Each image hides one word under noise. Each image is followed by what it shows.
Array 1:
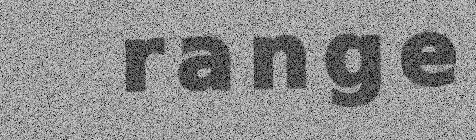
range
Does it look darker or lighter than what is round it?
darker
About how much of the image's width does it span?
two thirds
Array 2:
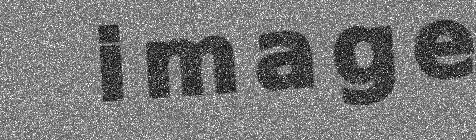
image
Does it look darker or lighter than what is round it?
darker
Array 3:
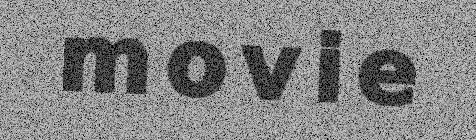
movie
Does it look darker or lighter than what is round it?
darker
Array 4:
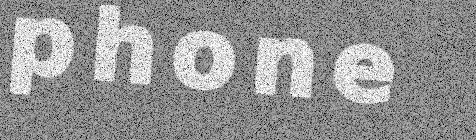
phone
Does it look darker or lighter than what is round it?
lighter
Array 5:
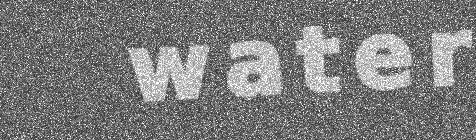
water
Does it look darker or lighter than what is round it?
lighter
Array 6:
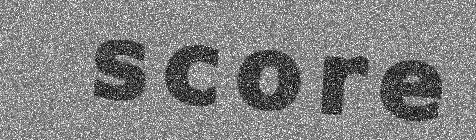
score
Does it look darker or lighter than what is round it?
darker
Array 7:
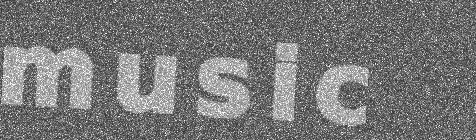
music
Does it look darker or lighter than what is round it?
lighter
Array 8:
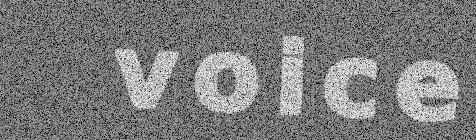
voice
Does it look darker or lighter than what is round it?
lighter
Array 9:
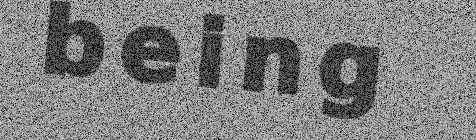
being
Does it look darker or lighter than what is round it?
darker
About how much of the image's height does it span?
nearly all
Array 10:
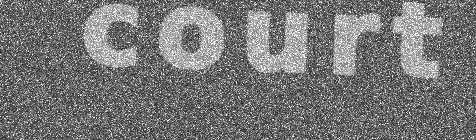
court
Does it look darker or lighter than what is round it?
lighter
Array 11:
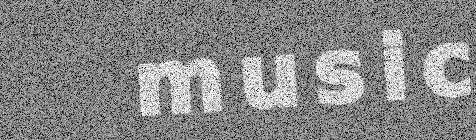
music
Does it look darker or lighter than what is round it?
lighter
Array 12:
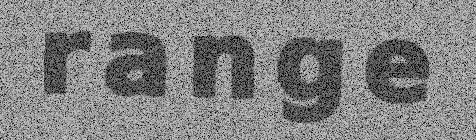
range
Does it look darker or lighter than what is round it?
darker
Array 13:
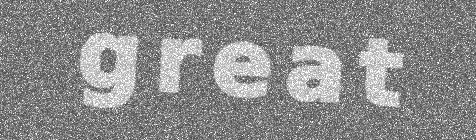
great
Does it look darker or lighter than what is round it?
lighter
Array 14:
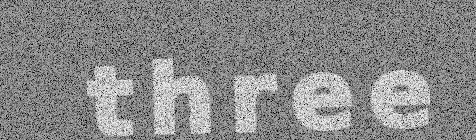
three
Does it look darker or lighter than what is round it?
lighter
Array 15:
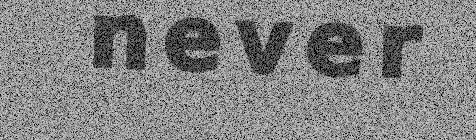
never
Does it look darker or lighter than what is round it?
darker
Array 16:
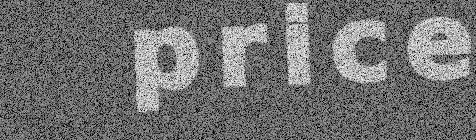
price
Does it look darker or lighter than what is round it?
lighter
